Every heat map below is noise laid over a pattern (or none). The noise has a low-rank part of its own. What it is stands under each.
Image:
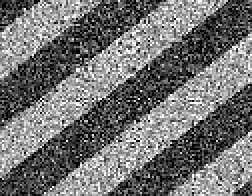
diagonal stripes
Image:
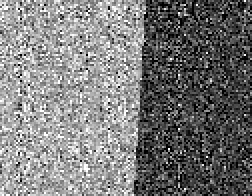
a sharp edge
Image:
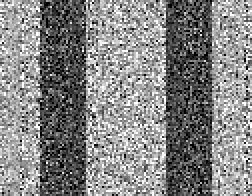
vertical stripes
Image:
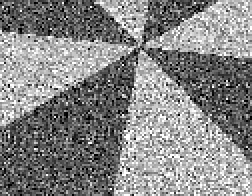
spokes from one point
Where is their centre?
top middle
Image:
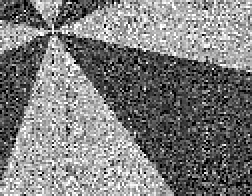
spokes from one point
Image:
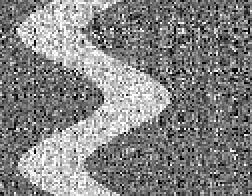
a wavy band
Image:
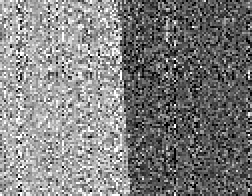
a sharp edge
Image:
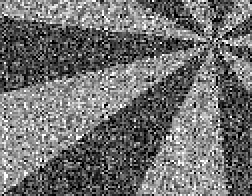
spokes from one point
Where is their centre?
top right
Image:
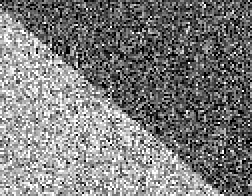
a sharp edge
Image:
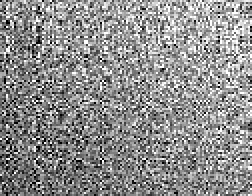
a smooth slope
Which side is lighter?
top right
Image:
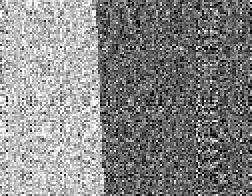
a sharp edge
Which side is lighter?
left
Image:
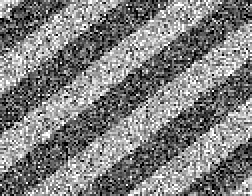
diagonal stripes
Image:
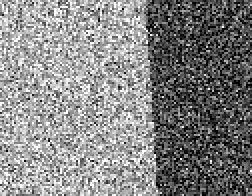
a sharp edge
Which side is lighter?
left
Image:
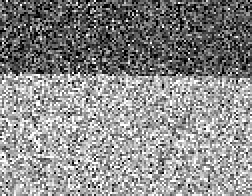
a sharp edge
